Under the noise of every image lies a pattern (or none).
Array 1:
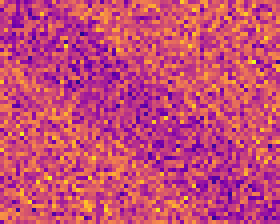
a diagonal band
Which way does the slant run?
top left to bottom right
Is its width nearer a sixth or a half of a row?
a half
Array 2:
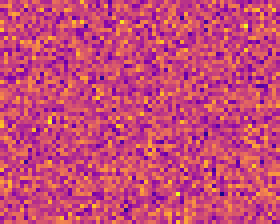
only noise
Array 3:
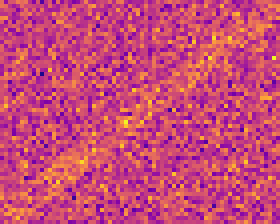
a diagonal band
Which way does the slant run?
bottom left to top right
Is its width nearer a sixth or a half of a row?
a sixth
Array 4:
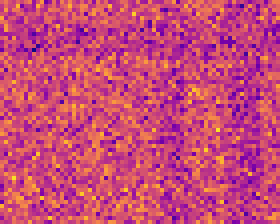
bands of rows crossing bands of columns
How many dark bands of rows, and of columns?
1 and 2
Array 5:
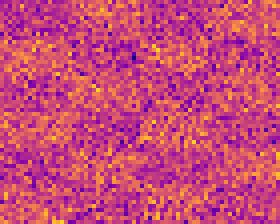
a checkerboard
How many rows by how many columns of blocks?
6 by 4
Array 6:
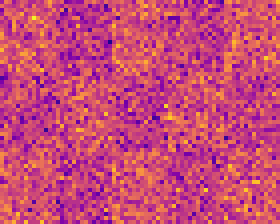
a checkerboard
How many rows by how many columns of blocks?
3 by 5
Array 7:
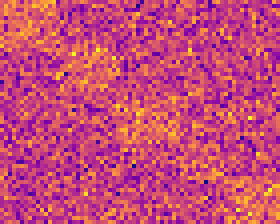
blocks along the diagonal
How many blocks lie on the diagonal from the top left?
5
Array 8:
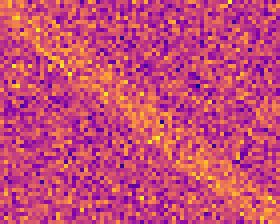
a diagonal band
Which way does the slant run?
top left to bottom right
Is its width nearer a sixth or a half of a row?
a sixth
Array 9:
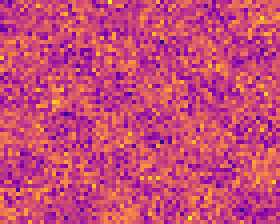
a checkerboard
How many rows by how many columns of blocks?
6 by 6
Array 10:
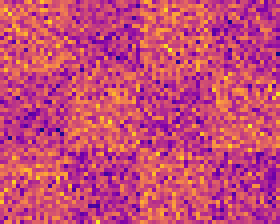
a checkerboard
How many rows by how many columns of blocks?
3 by 4
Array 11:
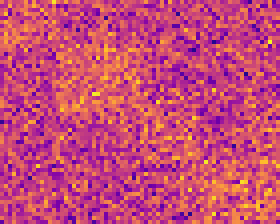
blocks along the diagonal
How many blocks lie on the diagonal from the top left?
4
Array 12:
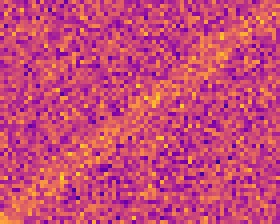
a diagonal band
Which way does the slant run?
bottom left to top right
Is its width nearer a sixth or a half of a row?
a sixth
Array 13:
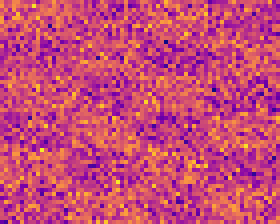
a checkerboard
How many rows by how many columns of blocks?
6 by 4
